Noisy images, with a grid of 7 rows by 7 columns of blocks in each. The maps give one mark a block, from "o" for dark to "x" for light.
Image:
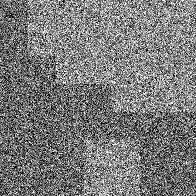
o x x x x x x
o x x x x x x
o o x x x x x
o o o o x x x
o o o o o o o
o o o x x o o
o o o x x o o
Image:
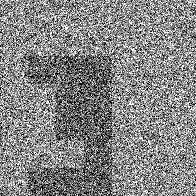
x x x x x x x
x x x x x x x
x o o o x x x
x x o o x x x
x x o o x x x
x x x o x x x
x o o o x x x
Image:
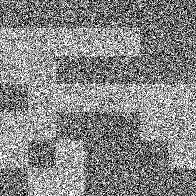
o o o o o o o
x x x x x o o
x x o o o o o
o x x x x x x
x x o o o x x
x o x o o o x
o x x o o o o
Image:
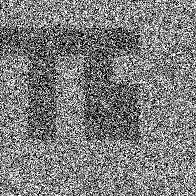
x x x x x x x
o o o o o x x
x o x o x x x
x o x o o x x
x o x o o x x
x x x x x x x
x x x x x x x
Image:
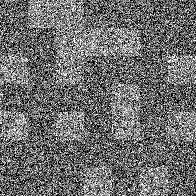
o x x o o o o
o o x x x o o
x o x o o o x
o o o o x o o
x o x o x o x
o o o o o o o
o o o x o x o
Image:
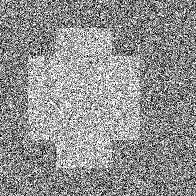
o o o o o o o
o o x x o o o
o x x x x o o
o x x x x o o
o x x x x o o
o o x x o o o
o o o o o o o
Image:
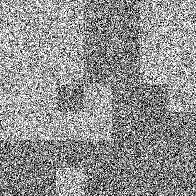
x x x o o x x
x x x o o x x
x x x o o x x
x x o x o o x
x x x x o o o
o o o o o o o
o o x o o o o
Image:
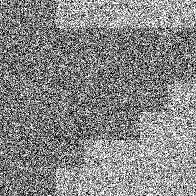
o o x x x x x
o o o o o o o
o o o o o o o
o o o o o o x
o o o o o x x
o o o x x x x
o o x x x x x
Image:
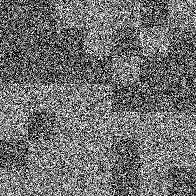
o o x x x o x
o o o x o x o
o o o o x o o
x x x x o o o
x o x x x x x
o x x x o x x
x x x x o x o
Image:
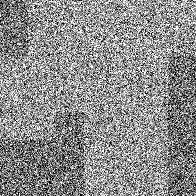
o x x x x x x
o x x x x x x
x x x x x x o
x x x x x x o
x x o x x x o
o o o x x x o
o o o x x x o
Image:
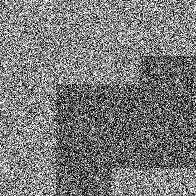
x x x x x x x
x x x x x x x
x x x x x o o
x x o o o o o
x x o o o o o
x x o o o o o
x x o o x x x
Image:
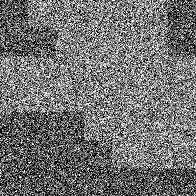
o x x x x x o
o o x x x x o
x x x x x x x
x x x x x x x
o o o x x x x
o o o o x x x
o o o o o o o
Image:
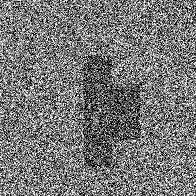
x x x x x x x
x x x x x x x
x x x o x x x
x x x o o x x
x x x o o x x
x x x o x x x
x x x x x x x
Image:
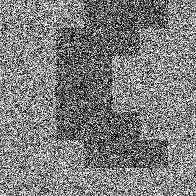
x x x o o o x
x x o o o x x
x x o o x x x
x x o o x x x
x x o o o x x
x x x o o o x
x x x x x x x
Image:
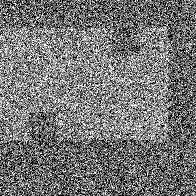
o o o o o o o
x x x x o x o
x x x x x x o
x x x x x x o
x o x x x x o
o o o o o o o
o o o o o o o
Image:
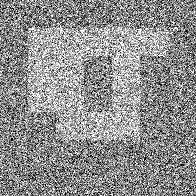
o o o o o o o
o x x x x x o
o x x o x o o
o x x o x o o
o o x x x o o
o o o o o o o
o o o o o o o
